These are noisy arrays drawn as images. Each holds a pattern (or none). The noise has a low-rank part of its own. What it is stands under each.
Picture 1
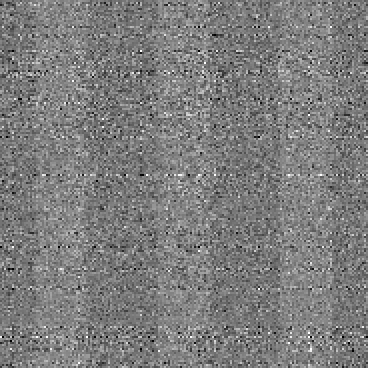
vertical stripes
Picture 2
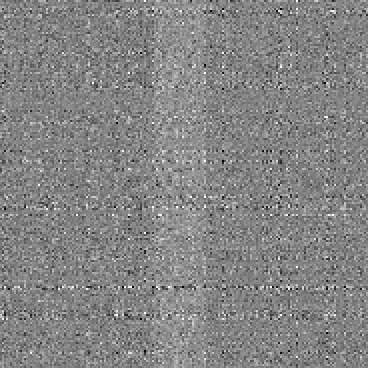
one vertical stripe
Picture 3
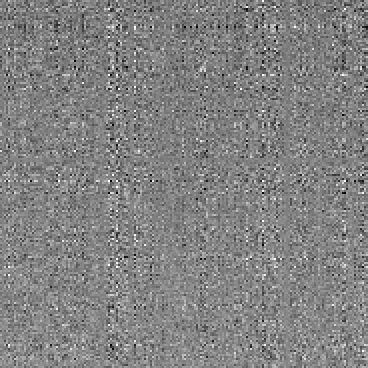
a smooth slope
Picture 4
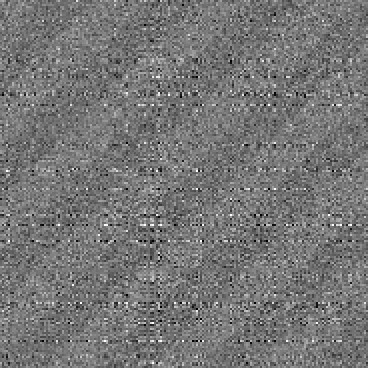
diagonal stripes
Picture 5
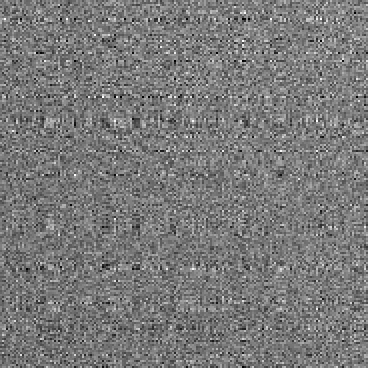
a smooth slope
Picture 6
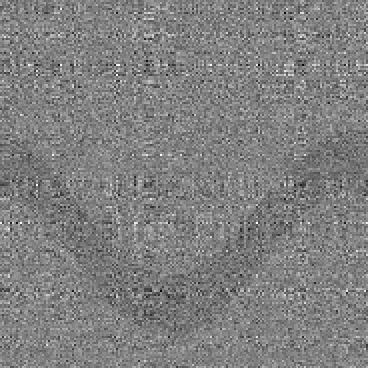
a wavy band
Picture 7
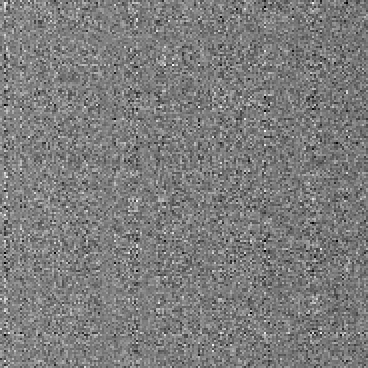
a smooth slope
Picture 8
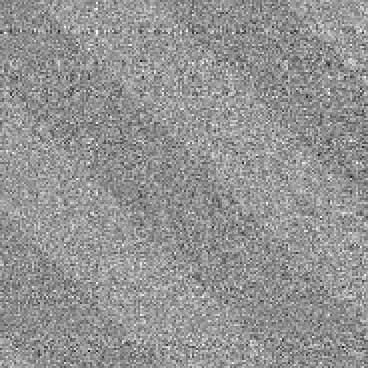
diagonal stripes
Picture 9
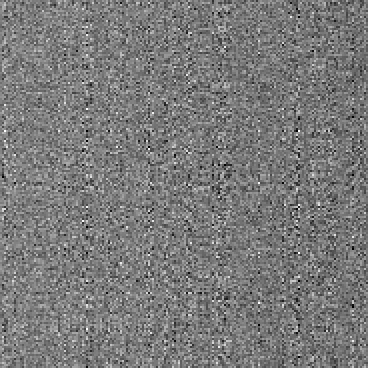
a smooth slope
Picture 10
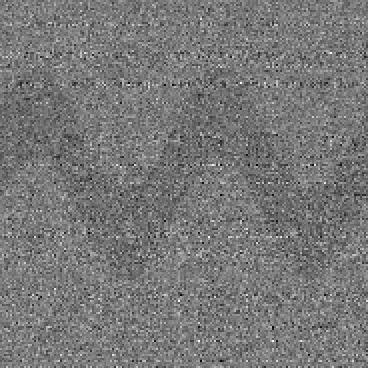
a wavy band
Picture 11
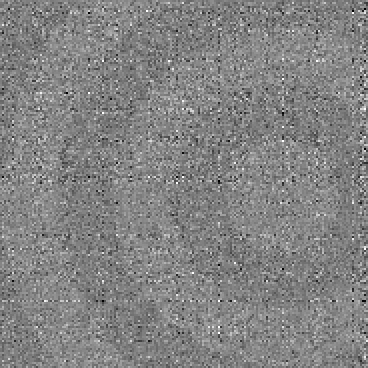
rings round one point
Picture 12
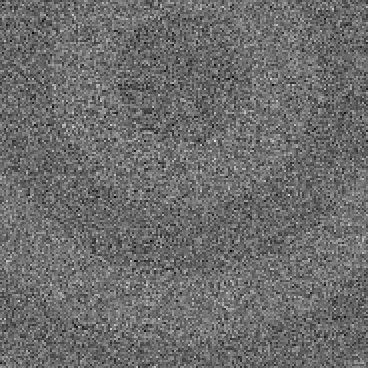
rings round one point
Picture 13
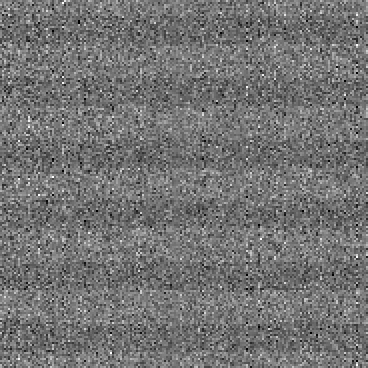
horizontal stripes
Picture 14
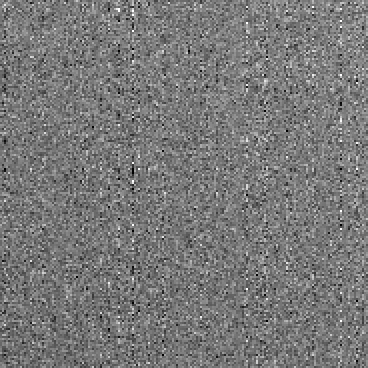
a smooth slope
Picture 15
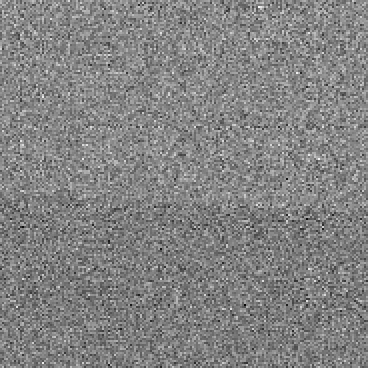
a sharp edge
